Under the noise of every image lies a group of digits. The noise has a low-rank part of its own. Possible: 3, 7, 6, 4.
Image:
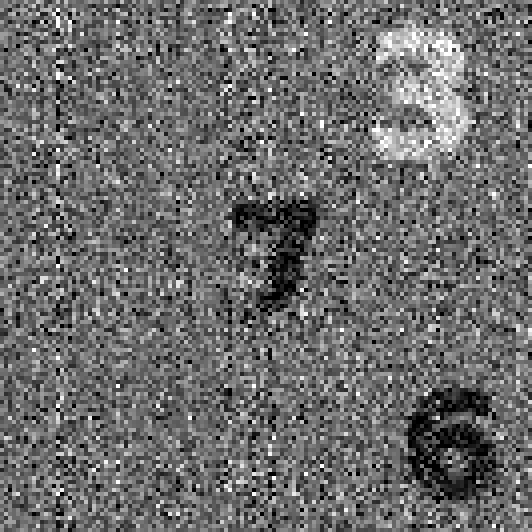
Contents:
top right: light 3; centre: dark 7; bottom right: dark 6
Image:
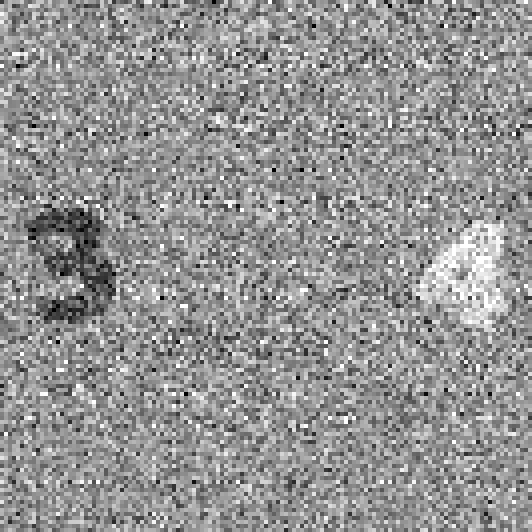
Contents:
middle left: dark 3; middle right: light 4
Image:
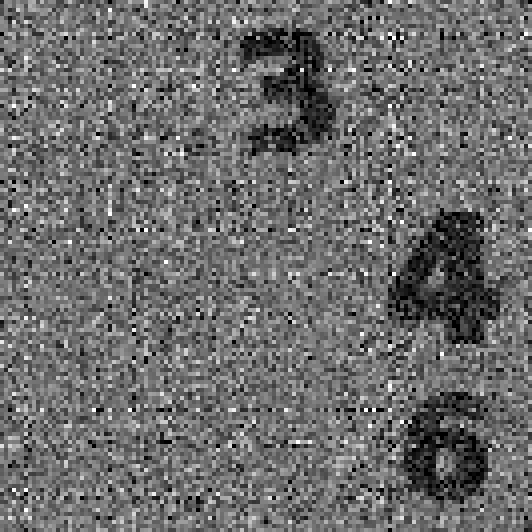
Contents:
top middle: dark 3; middle right: dark 4; bottom right: dark 6
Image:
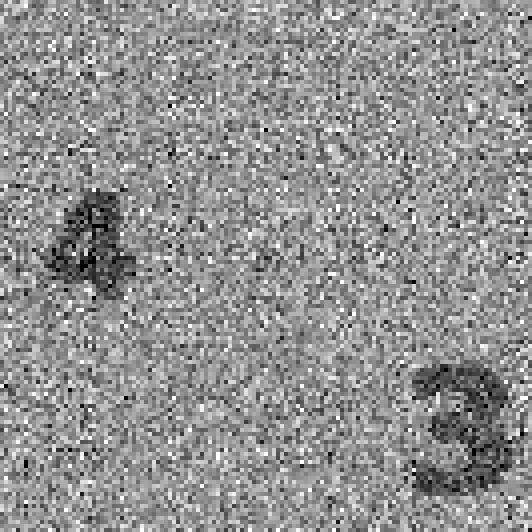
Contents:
middle left: dark 4; bottom right: dark 3
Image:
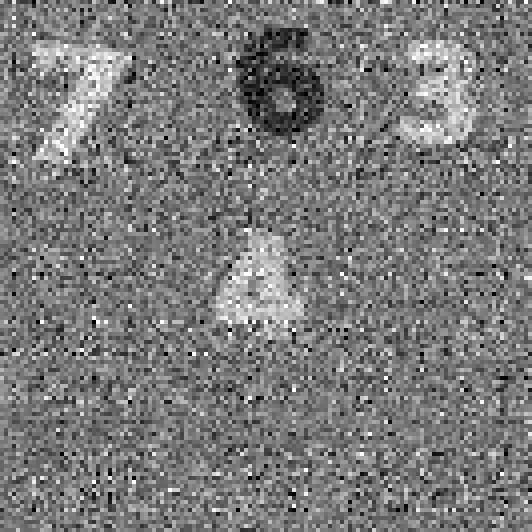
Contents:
top left: light 7; top middle: dark 6; top right: light 3; centre: light 4
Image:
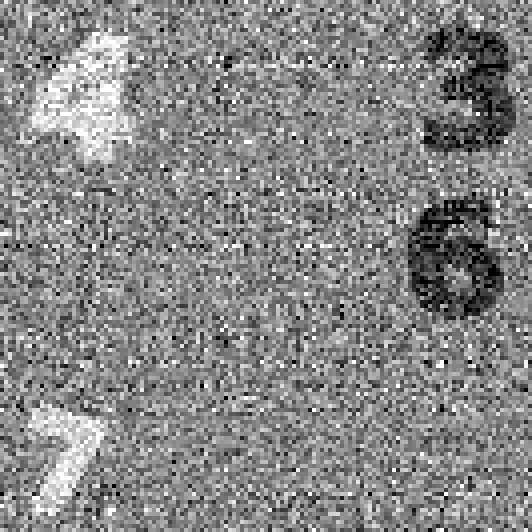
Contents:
top left: light 4; top right: dark 3; middle right: dark 6; bottom left: light 7
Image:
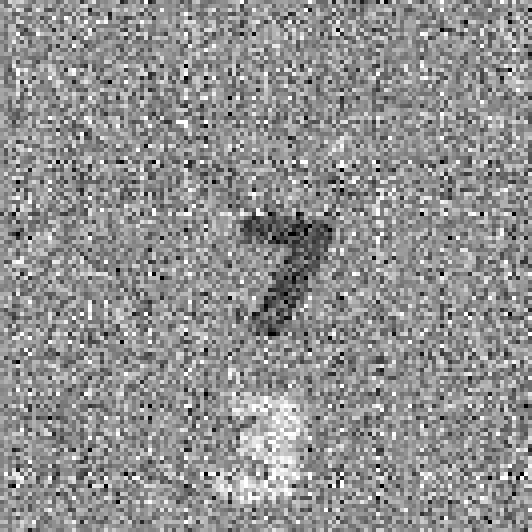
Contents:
centre: dark 7; bottom middle: light 3
